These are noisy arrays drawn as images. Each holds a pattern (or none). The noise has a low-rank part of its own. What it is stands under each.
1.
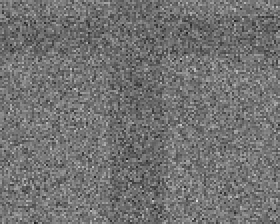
bands of rows crossing bands of columns
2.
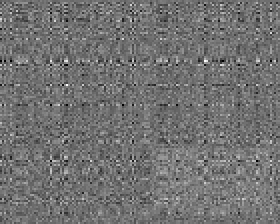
one block
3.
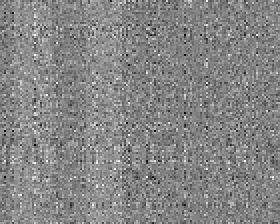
bands of columns
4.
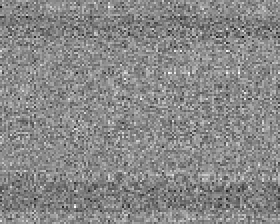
bands of rows
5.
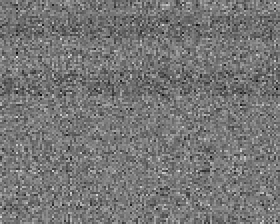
bands of rows
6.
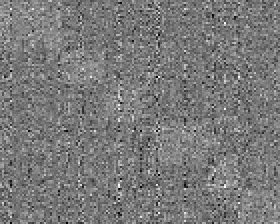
blocks along the diagonal
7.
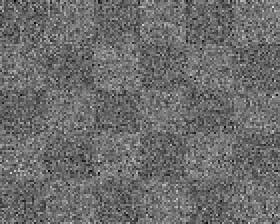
a checkerboard
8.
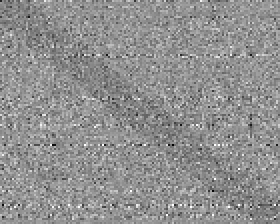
a diagonal band
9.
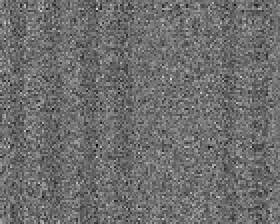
bands of columns
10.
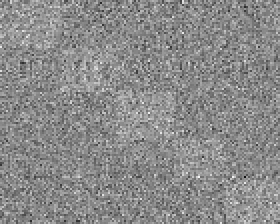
blocks along the diagonal
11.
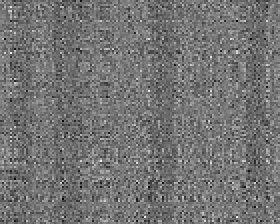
bands of columns
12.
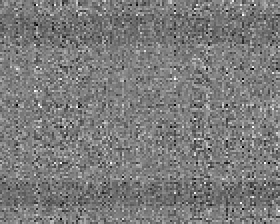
bands of rows
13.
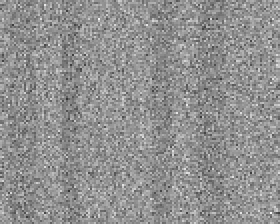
bands of columns
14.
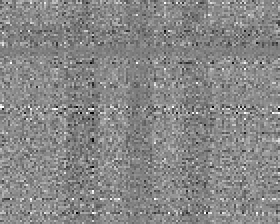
bands of rows crossing bands of columns
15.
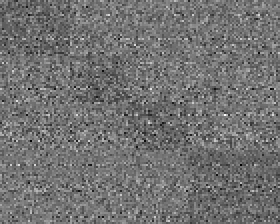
blocks along the diagonal
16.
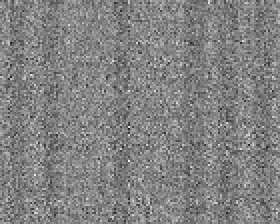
bands of columns
